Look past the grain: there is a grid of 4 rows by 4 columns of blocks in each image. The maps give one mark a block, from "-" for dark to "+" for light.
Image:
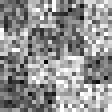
- + - +
+ - - +
- + + -
- - + +
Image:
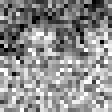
- - - -
- + - +
+ + + +
+ + + +
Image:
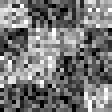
+ - - +
- + + -
+ + - -
- - - +
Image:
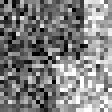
- - - +
- - - +
- - + +
- - + +
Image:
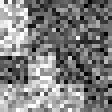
+ - - -
+ - - -
- + - -
+ + + -
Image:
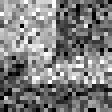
+ + - -
+ + - -
- + + +
- - - -
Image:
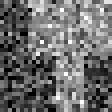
- + + +
- + + +
- - + -
- - + -
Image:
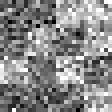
- - + +
- + - +
+ - + -
- - - +
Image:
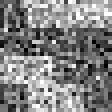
- + + +
- - - -
+ + - -
- + + -
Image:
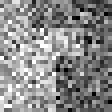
+ - - -
+ + + -
+ + - -
+ + - -
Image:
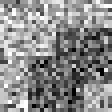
+ + + +
+ + - -
+ - - -
+ - - +
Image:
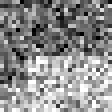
- - - -
- - - -
- + + +
+ + + +
